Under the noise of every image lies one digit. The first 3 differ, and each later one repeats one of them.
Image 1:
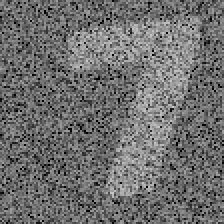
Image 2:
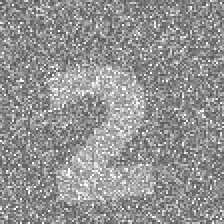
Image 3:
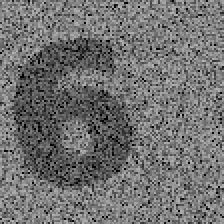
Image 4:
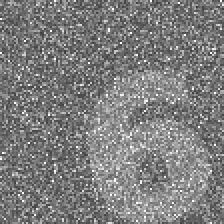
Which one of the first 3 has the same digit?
3
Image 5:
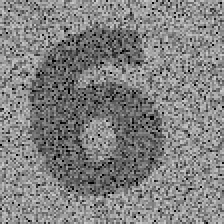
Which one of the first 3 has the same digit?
3
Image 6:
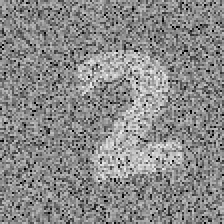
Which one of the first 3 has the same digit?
2
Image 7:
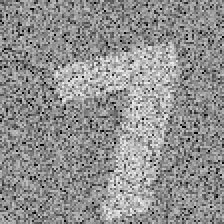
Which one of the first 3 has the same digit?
1
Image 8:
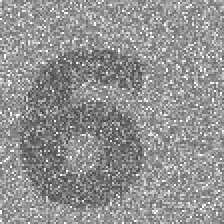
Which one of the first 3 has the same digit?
3
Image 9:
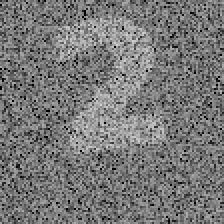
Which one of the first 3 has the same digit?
2
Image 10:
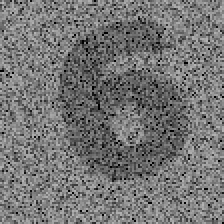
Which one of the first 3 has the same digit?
3
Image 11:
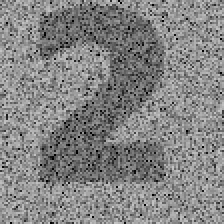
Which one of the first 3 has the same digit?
2
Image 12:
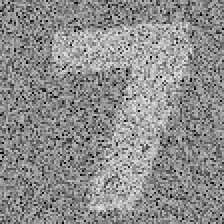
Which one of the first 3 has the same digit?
1
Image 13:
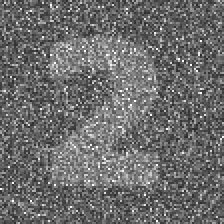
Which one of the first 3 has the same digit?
2
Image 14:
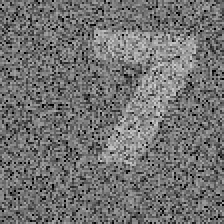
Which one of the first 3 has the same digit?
1
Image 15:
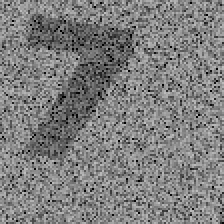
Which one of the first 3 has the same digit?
1
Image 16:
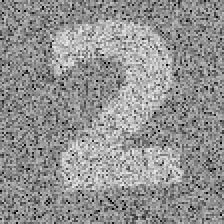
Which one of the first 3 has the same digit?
2
